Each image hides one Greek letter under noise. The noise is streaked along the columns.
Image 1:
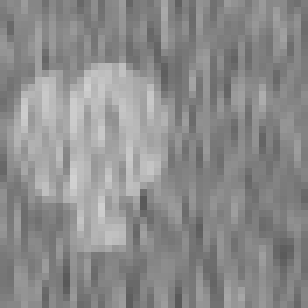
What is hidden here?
light phi
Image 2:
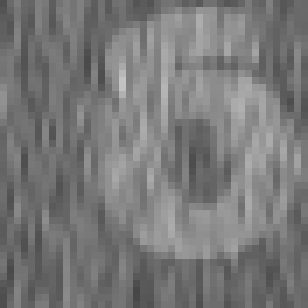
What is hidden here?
light delta
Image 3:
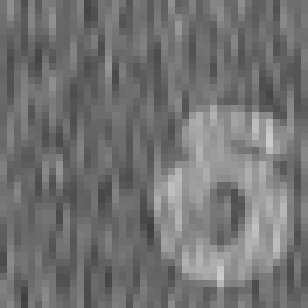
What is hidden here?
light delta
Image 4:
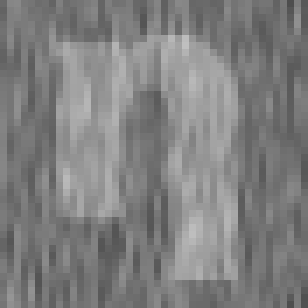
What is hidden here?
light eta
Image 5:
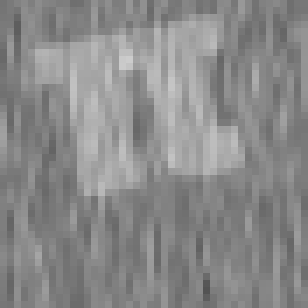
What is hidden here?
light pi
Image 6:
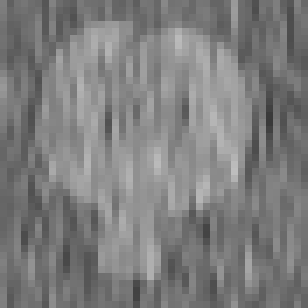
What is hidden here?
light phi
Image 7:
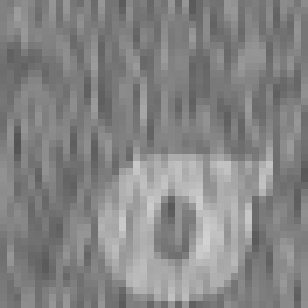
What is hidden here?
light sigma
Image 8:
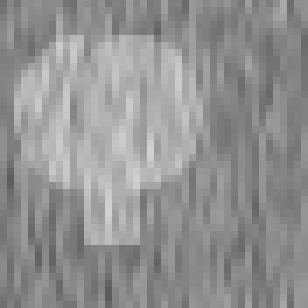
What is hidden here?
light phi
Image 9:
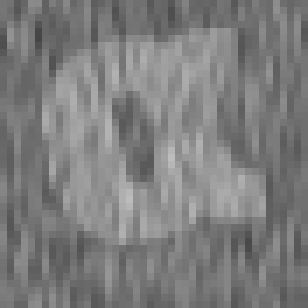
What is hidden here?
light alpha
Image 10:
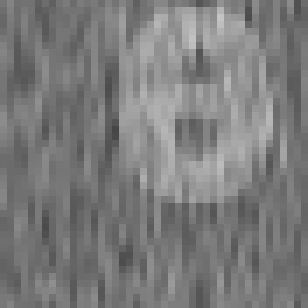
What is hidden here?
light theta
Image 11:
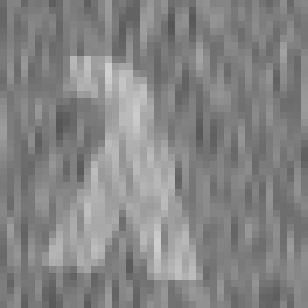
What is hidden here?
light lambda
